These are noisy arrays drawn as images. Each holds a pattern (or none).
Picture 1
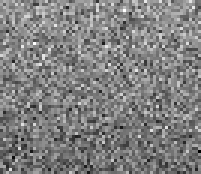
a smooth slope
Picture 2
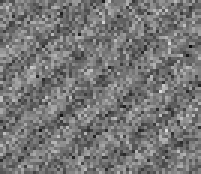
diagonal stripes
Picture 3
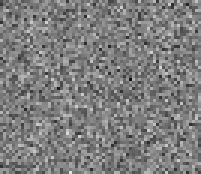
only noise
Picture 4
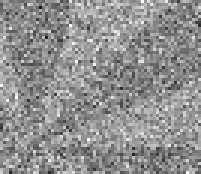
spokes from one point
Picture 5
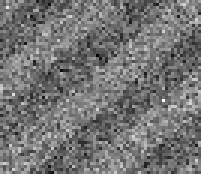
diagonal stripes
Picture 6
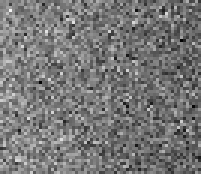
a smooth slope
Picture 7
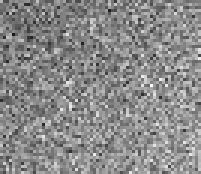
a smooth slope
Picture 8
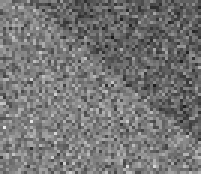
a sharp edge
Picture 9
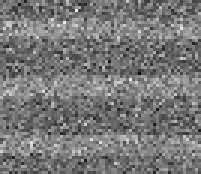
horizontal stripes
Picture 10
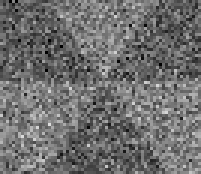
spokes from one point
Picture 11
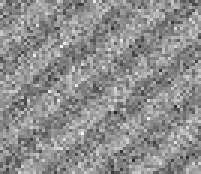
diagonal stripes
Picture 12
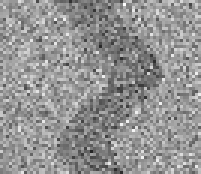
a wavy band
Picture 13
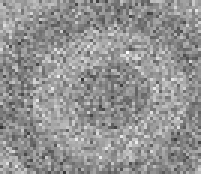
rings round one point
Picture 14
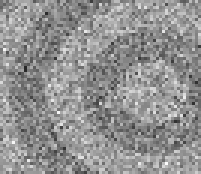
rings round one point
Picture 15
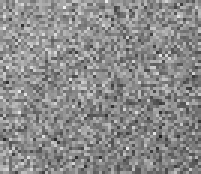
a smooth slope
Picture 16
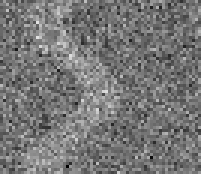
a wavy band
